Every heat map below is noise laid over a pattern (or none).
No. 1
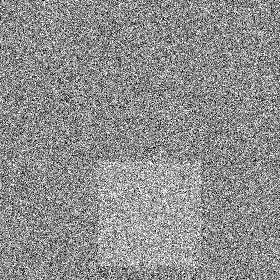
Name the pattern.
one block
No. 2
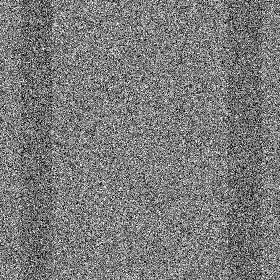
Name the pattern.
bands of columns
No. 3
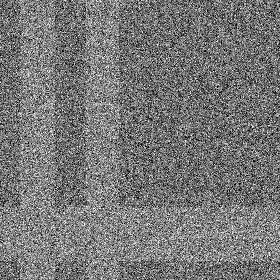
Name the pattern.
bands of rows crossing bands of columns
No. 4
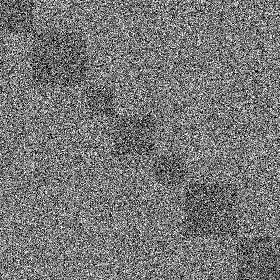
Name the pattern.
blocks along the diagonal
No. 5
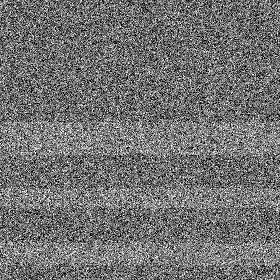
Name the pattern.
bands of rows
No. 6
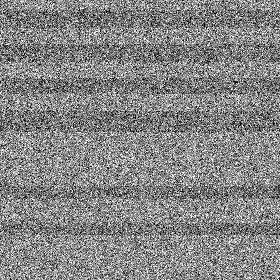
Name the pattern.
bands of rows
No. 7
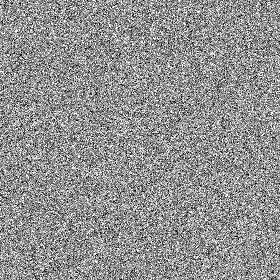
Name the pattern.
only noise
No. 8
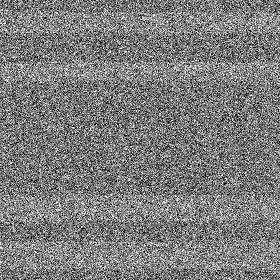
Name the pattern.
bands of rows
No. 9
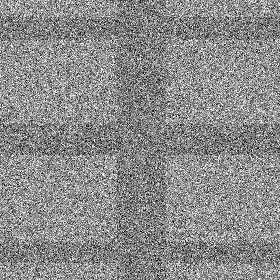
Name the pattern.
bands of rows crossing bands of columns
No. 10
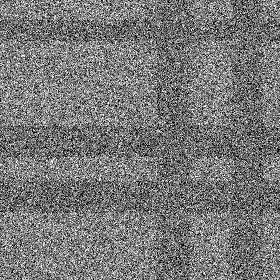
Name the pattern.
bands of rows crossing bands of columns
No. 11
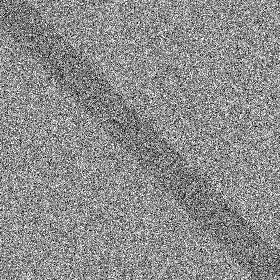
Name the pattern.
a diagonal band
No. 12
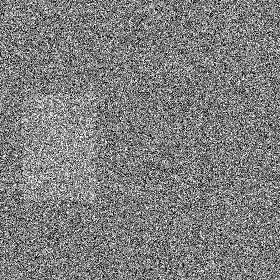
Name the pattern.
one block
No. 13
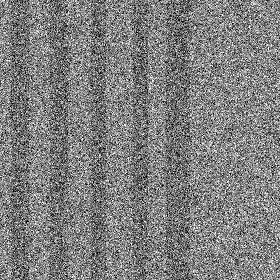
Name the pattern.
bands of columns
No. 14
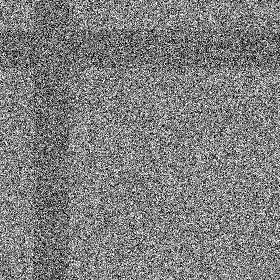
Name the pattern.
bands of rows crossing bands of columns
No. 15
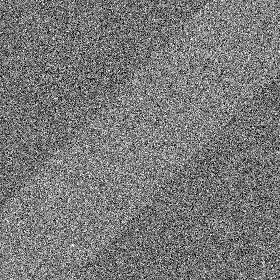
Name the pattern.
a diagonal band
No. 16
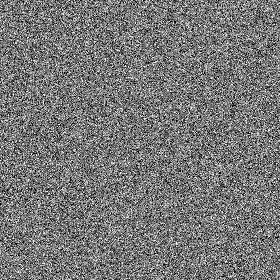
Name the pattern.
only noise
